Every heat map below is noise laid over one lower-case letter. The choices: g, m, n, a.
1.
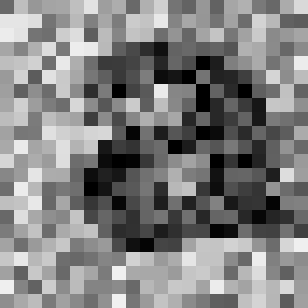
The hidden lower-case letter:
a
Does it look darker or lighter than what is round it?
darker
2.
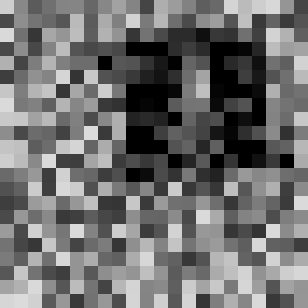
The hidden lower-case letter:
n
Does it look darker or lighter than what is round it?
darker
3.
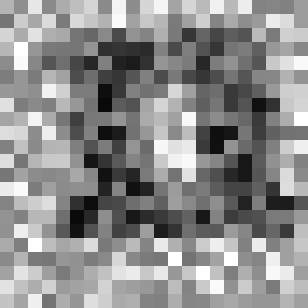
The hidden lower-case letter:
n
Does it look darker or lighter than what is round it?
darker
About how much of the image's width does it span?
nearly all
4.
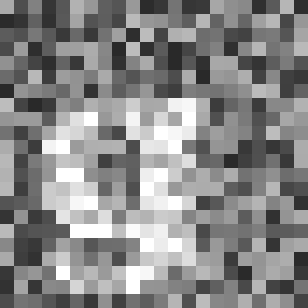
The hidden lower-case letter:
g
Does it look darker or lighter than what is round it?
lighter
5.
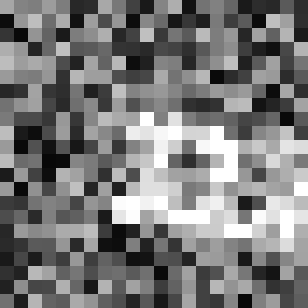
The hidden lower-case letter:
m
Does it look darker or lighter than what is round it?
lighter
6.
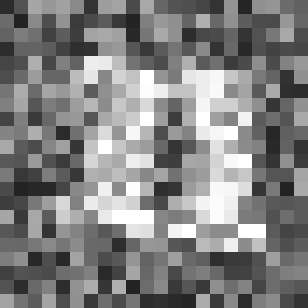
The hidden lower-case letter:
n
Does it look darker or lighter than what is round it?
lighter
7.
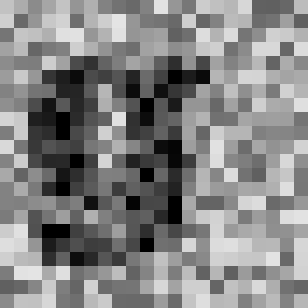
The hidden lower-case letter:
g
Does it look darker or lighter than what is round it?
darker
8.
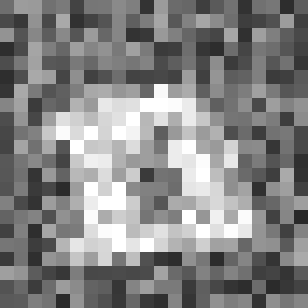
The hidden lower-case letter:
n
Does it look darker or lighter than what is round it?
lighter
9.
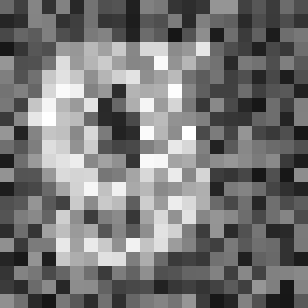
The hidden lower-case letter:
g
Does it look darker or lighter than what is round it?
lighter
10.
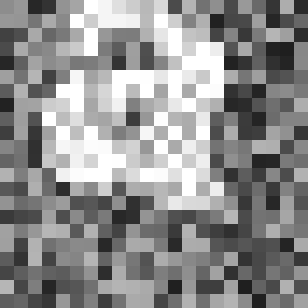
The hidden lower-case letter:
a
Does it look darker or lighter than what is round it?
lighter
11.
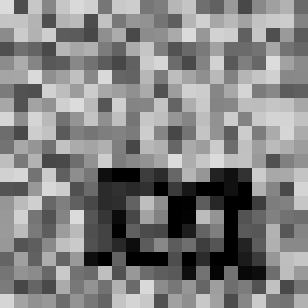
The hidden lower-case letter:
m
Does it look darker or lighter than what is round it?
darker
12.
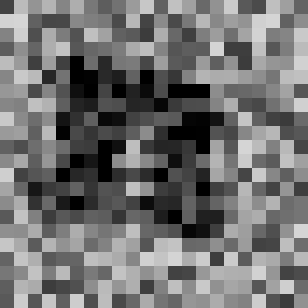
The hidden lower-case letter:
n
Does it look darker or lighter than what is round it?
darker
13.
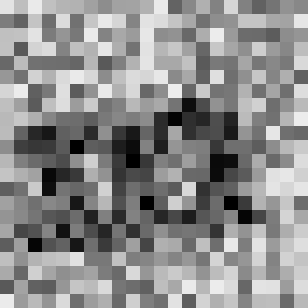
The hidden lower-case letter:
m
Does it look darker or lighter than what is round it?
darker
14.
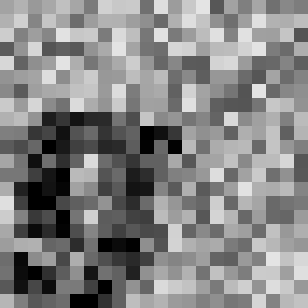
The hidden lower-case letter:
g
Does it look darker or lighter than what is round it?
darker
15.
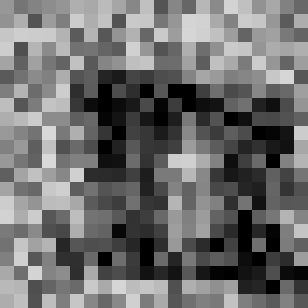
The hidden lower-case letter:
n
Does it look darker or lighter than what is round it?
darker
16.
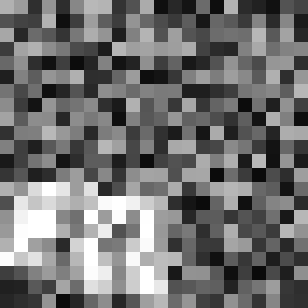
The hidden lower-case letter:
m
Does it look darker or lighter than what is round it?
lighter
